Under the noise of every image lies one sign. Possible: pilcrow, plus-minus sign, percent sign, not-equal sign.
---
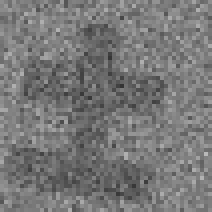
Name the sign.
plus-minus sign
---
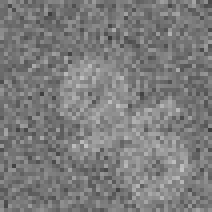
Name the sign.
percent sign
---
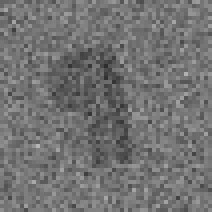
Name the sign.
pilcrow
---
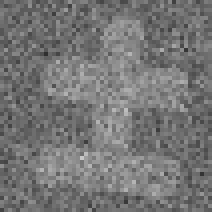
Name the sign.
plus-minus sign
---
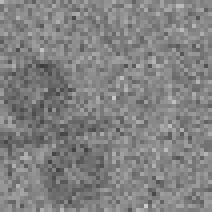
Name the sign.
percent sign
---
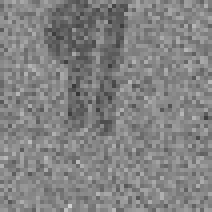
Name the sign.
pilcrow
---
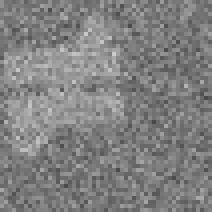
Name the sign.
not-equal sign
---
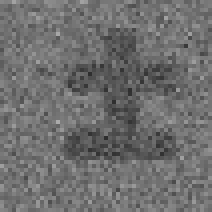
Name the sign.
plus-minus sign
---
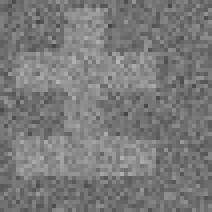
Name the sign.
plus-minus sign
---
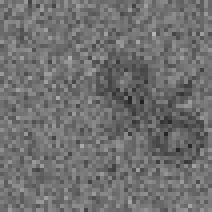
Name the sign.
percent sign
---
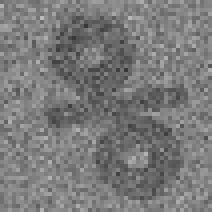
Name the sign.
percent sign
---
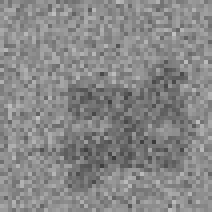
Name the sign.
not-equal sign
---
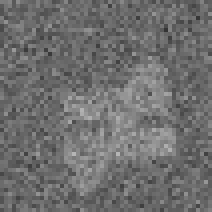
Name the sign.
not-equal sign
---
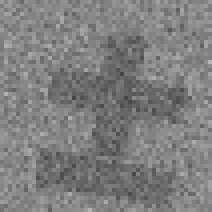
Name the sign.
plus-minus sign
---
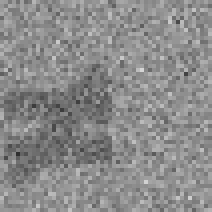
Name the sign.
not-equal sign
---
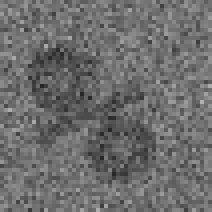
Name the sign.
percent sign
